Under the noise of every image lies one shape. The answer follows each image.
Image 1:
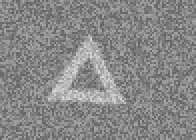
triangle frame
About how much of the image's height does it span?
half
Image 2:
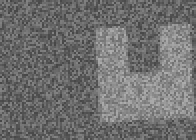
square with a notch
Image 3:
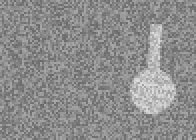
lollipop
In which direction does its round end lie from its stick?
down
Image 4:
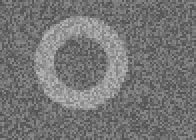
ring
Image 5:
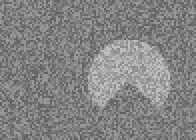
disc with a wedge cut out
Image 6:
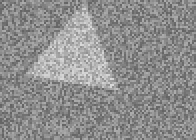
triangle
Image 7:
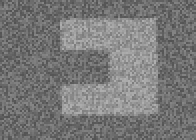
square with a notch
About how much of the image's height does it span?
two thirds
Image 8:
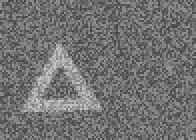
triangle frame
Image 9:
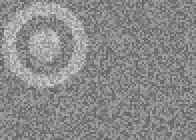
bullseye
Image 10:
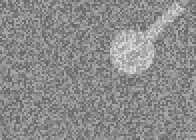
lollipop
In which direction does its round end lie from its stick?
down and left
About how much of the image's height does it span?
half
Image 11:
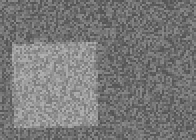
square
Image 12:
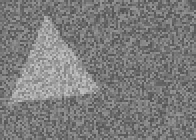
triangle
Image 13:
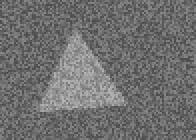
triangle
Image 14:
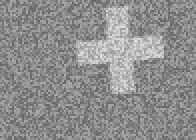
cross
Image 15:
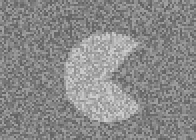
disc with a wedge cut out
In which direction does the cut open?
right
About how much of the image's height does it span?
two thirds
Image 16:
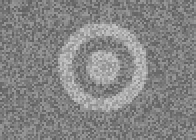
bullseye
